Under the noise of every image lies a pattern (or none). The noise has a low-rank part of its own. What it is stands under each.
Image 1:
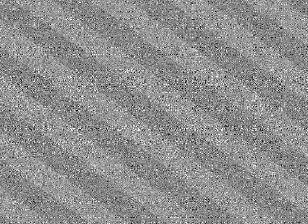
diagonal stripes
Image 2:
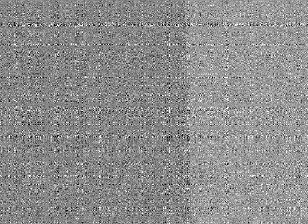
a sharp edge
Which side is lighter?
right
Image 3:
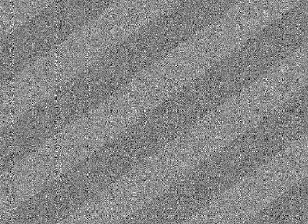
diagonal stripes
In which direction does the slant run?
bottom left to top right
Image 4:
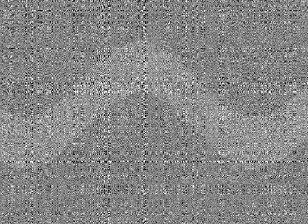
a wavy band
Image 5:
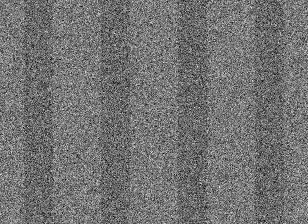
vertical stripes
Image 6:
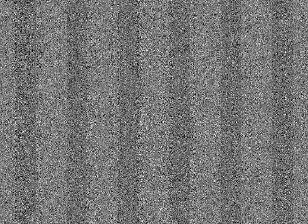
vertical stripes
